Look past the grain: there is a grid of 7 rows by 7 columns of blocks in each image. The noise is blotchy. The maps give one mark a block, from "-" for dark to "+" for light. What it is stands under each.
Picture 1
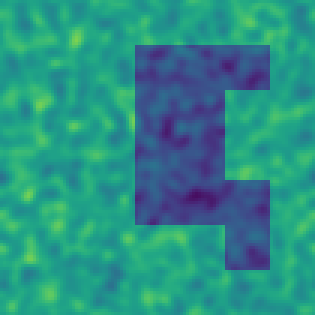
+ + + + + + +
+ + + - - - +
+ + + - - + +
+ + + - - + +
+ + + - - - +
+ + + + + - +
+ + + + + + +
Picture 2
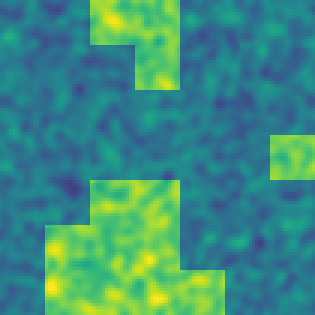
- - + + - - -
- - - + - - -
- - - - - - -
- - - - - - +
- - + + - - -
- + + + - - -
- + + + + - -
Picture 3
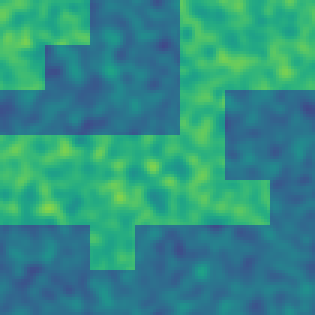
+ + - - + + +
+ - - - + + +
- - - - + - -
+ + + + + - -
+ + + + + + -
- - + - - - -
- - - - - - -
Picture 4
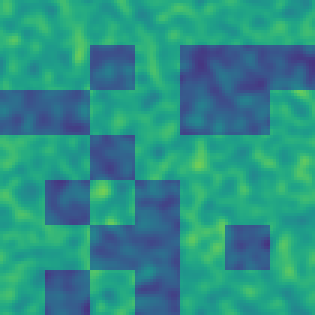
+ + + + + + +
+ + - + - - -
- - + + - - +
+ + - + + + +
+ - + - + + +
+ + - - + - +
+ - + - + + +
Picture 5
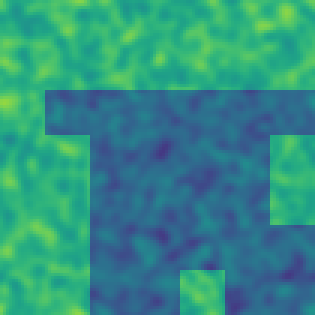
+ + + + + + +
+ + + + + + +
+ - - - - - -
+ + - - - - +
+ + - - - - +
+ + - - - - -
+ + - - + - -
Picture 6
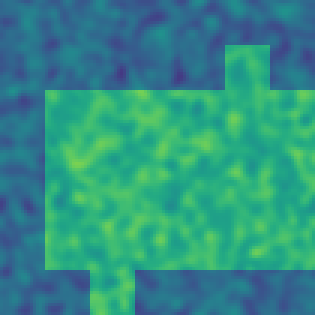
- - - - - - -
- - - - - + -
- + + + + + +
- + + + + + +
- + + + + + +
- + + + + + +
- - + - - - -
